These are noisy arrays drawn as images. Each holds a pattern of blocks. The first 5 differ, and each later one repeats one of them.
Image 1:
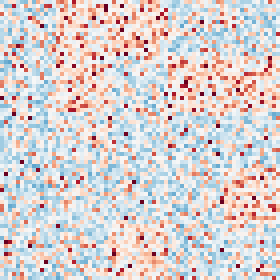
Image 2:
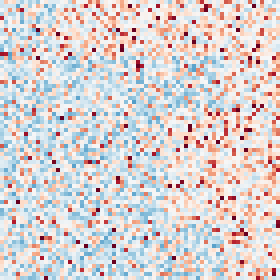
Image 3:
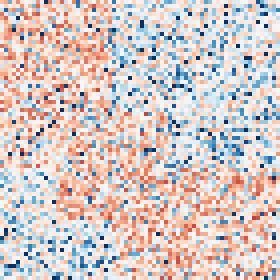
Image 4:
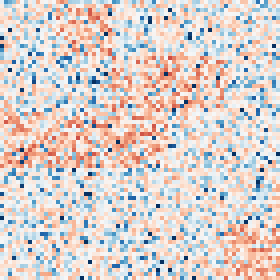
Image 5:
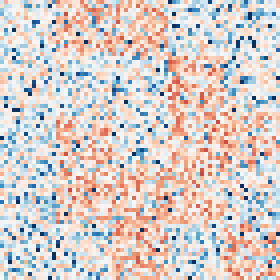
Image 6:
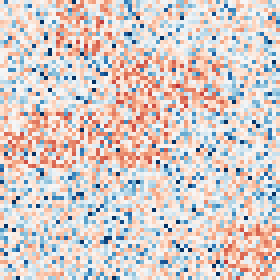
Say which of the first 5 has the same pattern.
4
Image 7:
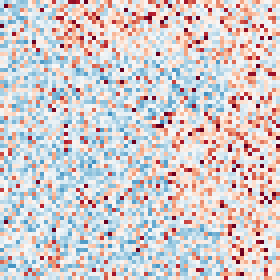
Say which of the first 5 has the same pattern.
2
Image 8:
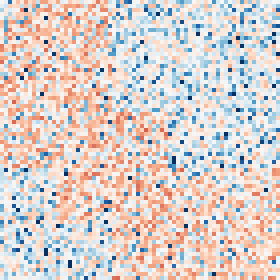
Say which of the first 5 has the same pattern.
3
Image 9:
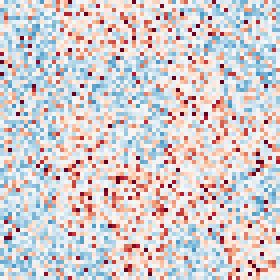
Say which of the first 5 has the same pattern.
5
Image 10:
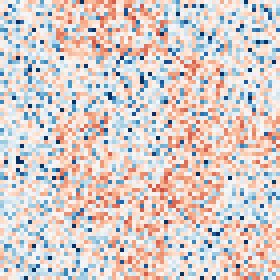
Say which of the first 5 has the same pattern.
5
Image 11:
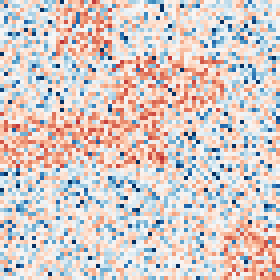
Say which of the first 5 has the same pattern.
4
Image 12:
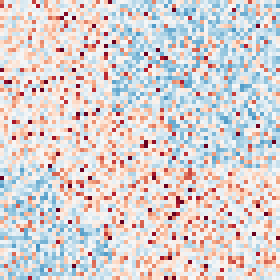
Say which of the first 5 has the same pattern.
3
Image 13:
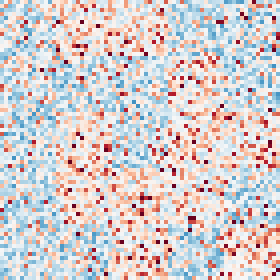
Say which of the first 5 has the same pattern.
5
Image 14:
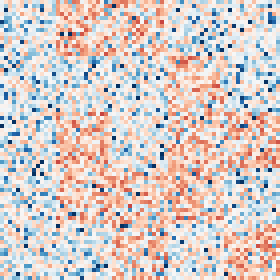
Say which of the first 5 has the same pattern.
5
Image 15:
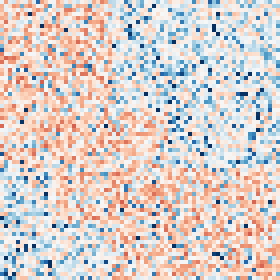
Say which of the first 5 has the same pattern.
3
